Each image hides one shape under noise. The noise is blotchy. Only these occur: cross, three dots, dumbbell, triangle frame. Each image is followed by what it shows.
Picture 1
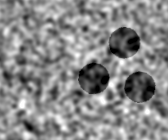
three dots
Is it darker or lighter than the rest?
darker
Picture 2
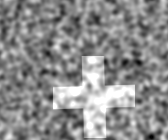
cross
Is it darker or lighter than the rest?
lighter
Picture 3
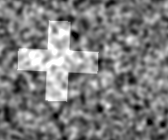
cross
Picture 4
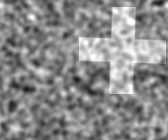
cross
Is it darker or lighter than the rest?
lighter
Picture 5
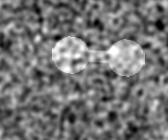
dumbbell
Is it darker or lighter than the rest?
lighter
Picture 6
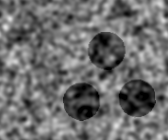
three dots
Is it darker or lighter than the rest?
darker
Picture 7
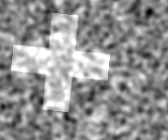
cross
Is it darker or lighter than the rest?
lighter
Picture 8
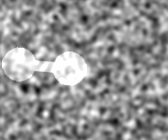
dumbbell
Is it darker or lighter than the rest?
lighter
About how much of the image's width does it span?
half
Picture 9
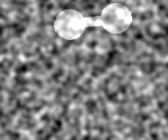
dumbbell
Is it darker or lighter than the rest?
lighter
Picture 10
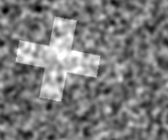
cross
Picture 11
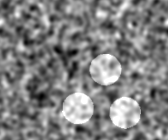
three dots
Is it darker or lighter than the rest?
lighter
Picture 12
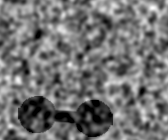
dumbbell
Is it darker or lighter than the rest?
darker
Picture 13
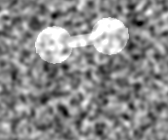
dumbbell
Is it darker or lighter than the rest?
lighter
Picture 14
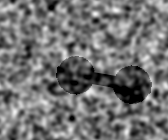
dumbbell
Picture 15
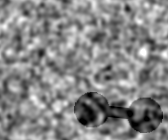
dumbbell
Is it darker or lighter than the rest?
darker
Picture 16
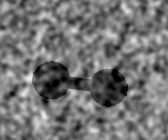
dumbbell
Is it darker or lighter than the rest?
darker
